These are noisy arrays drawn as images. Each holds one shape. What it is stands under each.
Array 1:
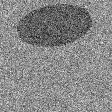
ellipse
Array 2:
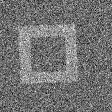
square frame
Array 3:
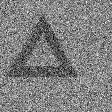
triangle frame
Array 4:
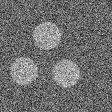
three dots
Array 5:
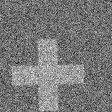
cross
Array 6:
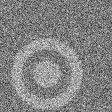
bullseye
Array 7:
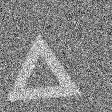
triangle frame
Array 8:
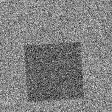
square
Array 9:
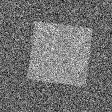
square
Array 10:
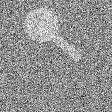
lollipop
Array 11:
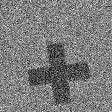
cross
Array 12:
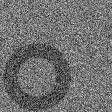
ring
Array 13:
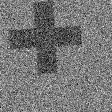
cross
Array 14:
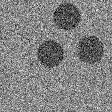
three dots
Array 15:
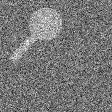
lollipop
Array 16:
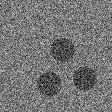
three dots
